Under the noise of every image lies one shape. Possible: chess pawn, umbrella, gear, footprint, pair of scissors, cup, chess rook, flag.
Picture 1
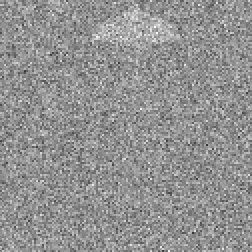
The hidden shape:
umbrella
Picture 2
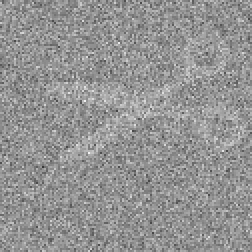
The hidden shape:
pair of scissors
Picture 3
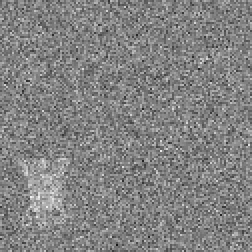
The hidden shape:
chess rook
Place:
bottom left
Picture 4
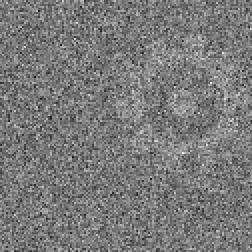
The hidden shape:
gear
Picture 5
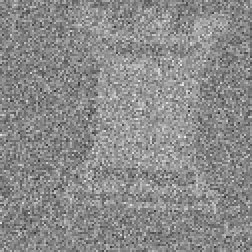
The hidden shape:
chess rook
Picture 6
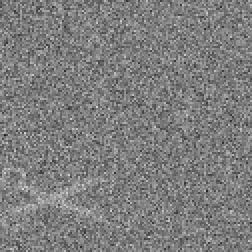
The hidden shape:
pair of scissors
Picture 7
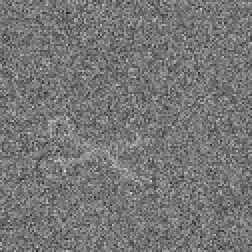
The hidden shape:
pair of scissors
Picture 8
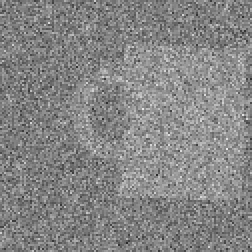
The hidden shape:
cup
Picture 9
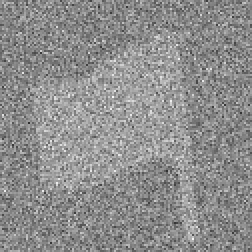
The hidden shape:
flag
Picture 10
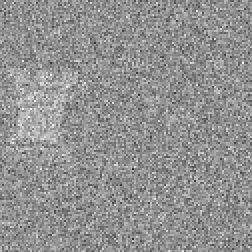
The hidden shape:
chess rook
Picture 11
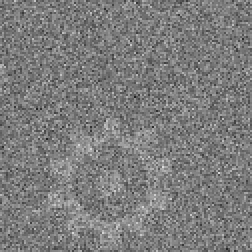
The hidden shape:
gear
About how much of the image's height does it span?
half
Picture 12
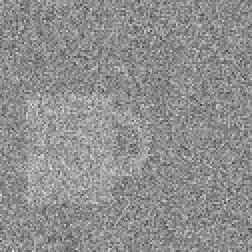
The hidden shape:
cup
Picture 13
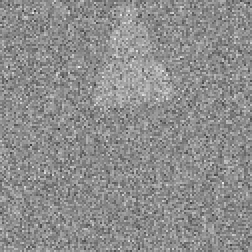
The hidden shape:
chess pawn
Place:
top middle
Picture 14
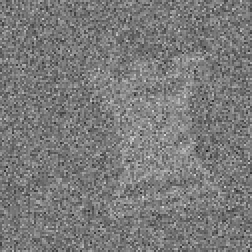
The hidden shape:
chess rook
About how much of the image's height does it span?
two thirds
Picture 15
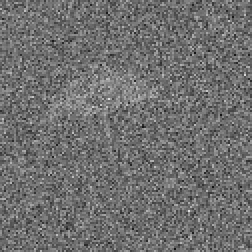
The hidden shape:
umbrella
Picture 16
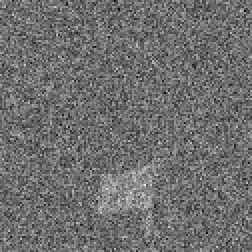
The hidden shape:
flag
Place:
bottom middle
